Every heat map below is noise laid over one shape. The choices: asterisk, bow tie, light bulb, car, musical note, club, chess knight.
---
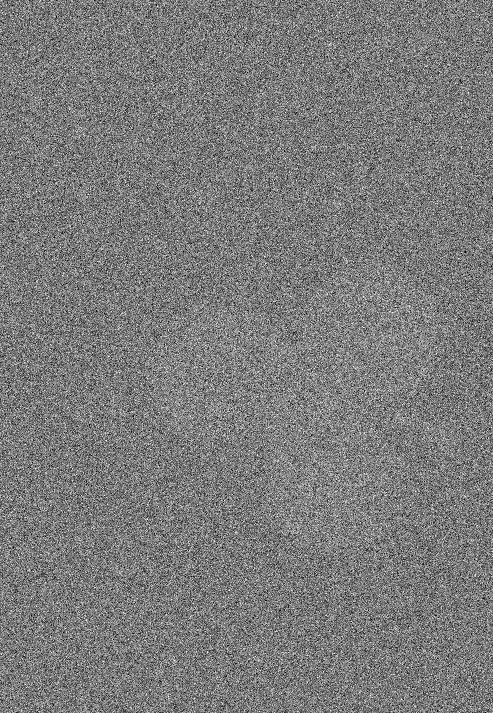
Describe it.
light club
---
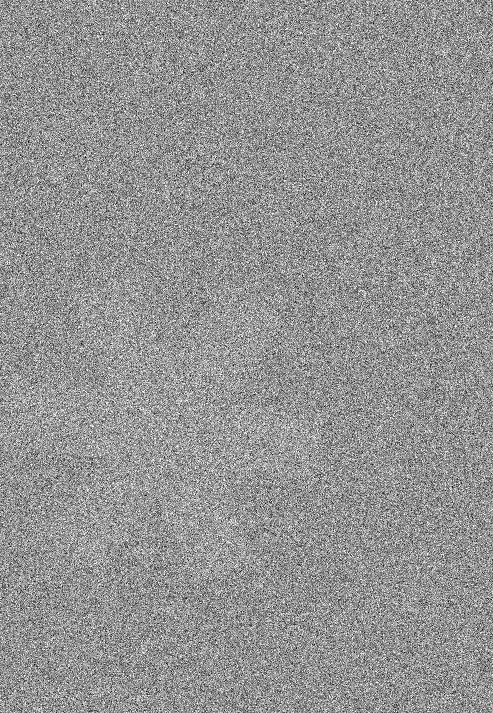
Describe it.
light asterisk
